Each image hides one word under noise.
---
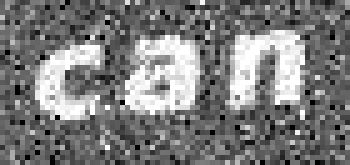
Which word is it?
can
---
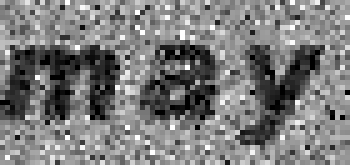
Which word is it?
may
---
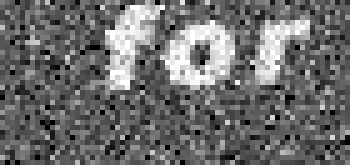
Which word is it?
for
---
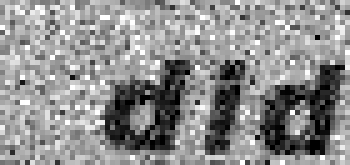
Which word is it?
did
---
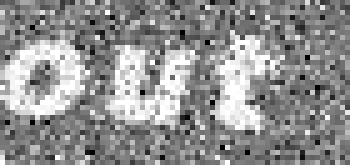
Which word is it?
out
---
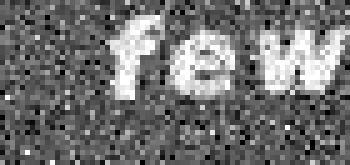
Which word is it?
few
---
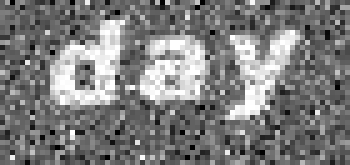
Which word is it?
day
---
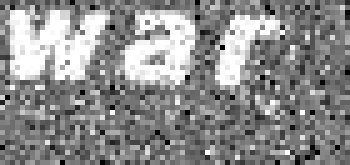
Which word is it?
war
